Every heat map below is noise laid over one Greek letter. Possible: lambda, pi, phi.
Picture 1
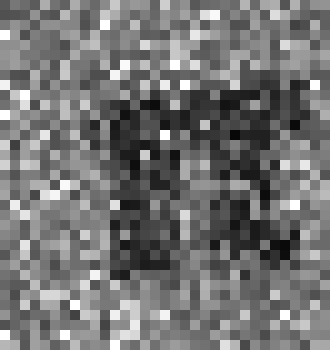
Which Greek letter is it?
pi
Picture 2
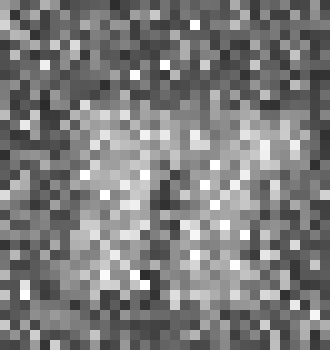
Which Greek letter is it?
pi
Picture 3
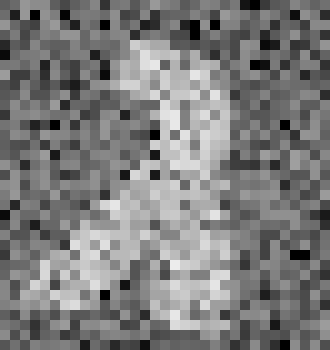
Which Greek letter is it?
lambda
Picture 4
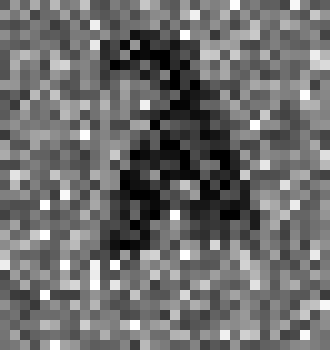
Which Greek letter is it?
lambda
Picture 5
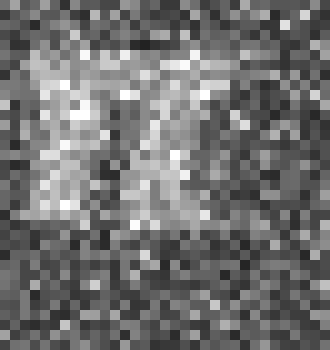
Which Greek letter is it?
pi
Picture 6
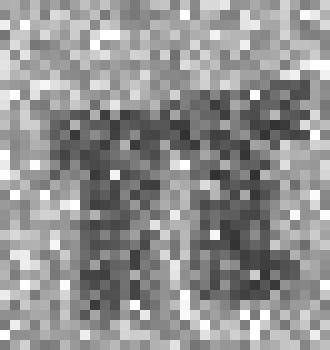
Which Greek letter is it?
pi
